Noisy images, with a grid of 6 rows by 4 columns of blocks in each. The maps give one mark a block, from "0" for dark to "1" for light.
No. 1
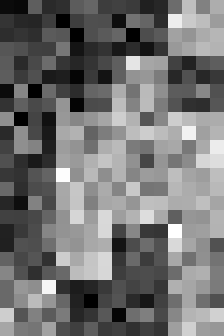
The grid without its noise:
0001
0010
0111
0111
0101
1001
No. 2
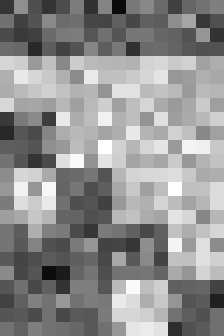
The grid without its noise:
0000
1111
0111
1011
0001
0010
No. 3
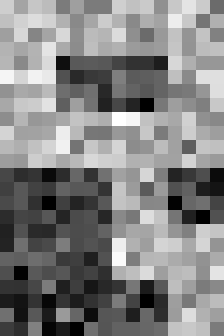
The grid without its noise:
1111
1001
1111
0010
0011
0001
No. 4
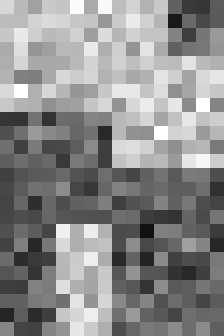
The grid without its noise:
1110
1111
0011
0000
0100
0100
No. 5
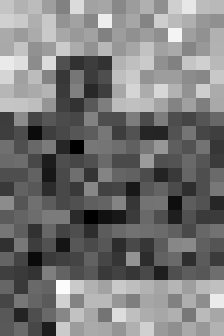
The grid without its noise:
1111
1011
0000
0000
0000
0111
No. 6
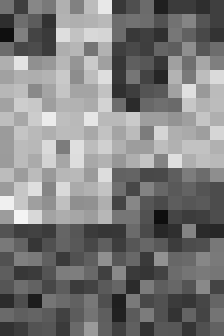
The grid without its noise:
0100
1101
1111
1100
0000
0000
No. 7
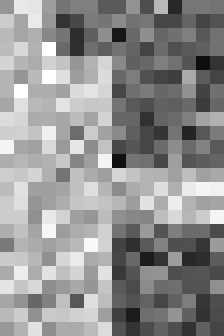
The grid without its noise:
1000
1100
1100
1111
1100
1100
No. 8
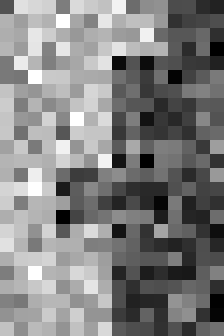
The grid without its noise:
1110
1100
1100
1000
1100
1100
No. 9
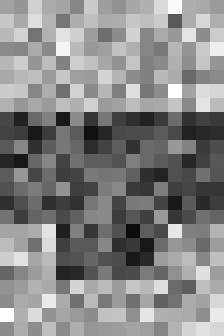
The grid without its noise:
1111
1111
0000
0000
1001
1111
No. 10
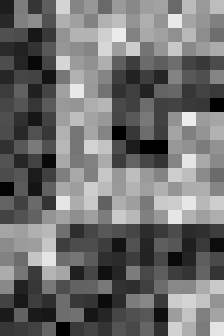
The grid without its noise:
0111
0100
0101
0111
1000
0001
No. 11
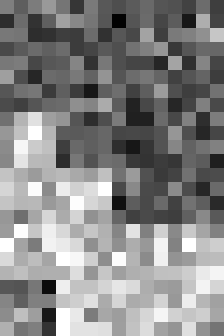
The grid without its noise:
0000
0000
1000
1100
1111
0111
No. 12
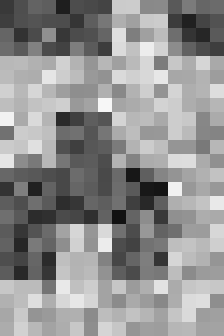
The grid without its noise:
0010
1111
1011
0001
0101
1111
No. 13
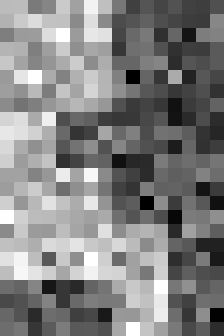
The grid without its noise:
1100
1100
1000
1100
1110
0010
